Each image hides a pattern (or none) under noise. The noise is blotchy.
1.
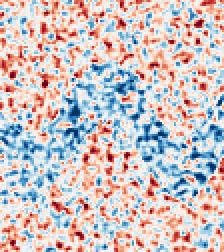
a wavy band
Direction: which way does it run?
left to right
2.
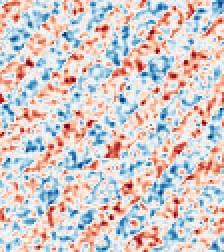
diagonal stripes
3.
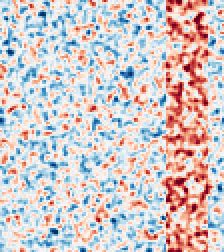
one vertical stripe
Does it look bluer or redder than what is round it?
redder
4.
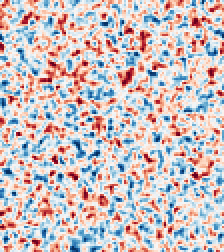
only noise
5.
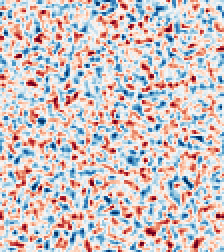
only noise
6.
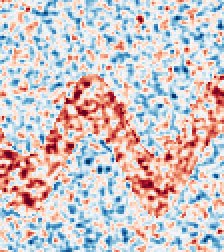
a wavy band
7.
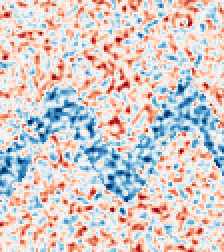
a wavy band
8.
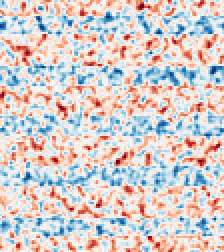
horizontal stripes
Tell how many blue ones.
5
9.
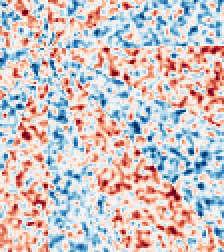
spokes from one point
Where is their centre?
top left
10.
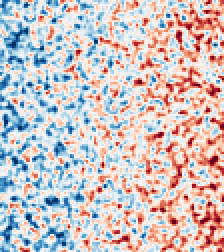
a smooth slope
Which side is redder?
right
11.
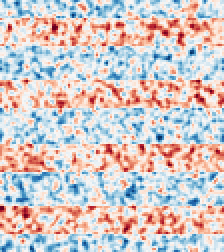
horizontal stripes
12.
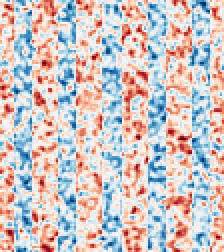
vertical stripes
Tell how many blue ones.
5
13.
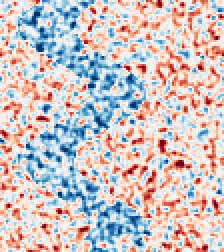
a wavy band
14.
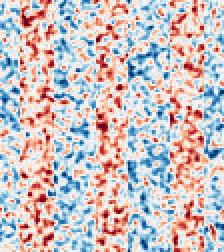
vertical stripes
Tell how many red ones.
3
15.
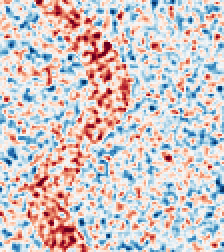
a wavy band
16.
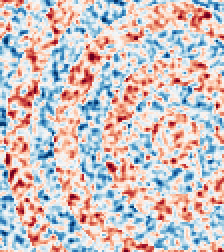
rings round one point
